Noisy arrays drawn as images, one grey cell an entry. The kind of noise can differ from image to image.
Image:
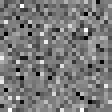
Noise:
heavy tails
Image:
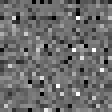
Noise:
heavy tails
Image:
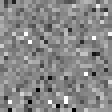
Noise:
heavy tails
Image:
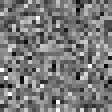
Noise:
independent entries
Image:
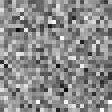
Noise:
independent entries
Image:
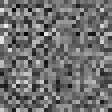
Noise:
low rank plus noise
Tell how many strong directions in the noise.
two
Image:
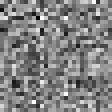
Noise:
low rank plus noise
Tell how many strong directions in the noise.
three or four
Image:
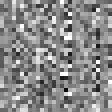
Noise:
columns of uneven size
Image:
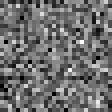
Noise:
independent entries
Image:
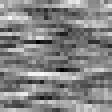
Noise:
streaked along the rows
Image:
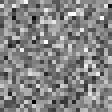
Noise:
independent entries
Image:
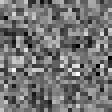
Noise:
low rank plus noise
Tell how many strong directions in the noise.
three or four
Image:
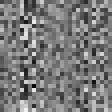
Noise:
columns of uneven size
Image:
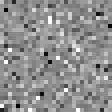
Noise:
heavy tails
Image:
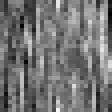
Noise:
streaked along the columns
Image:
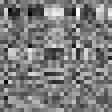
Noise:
low rank plus noise
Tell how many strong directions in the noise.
one
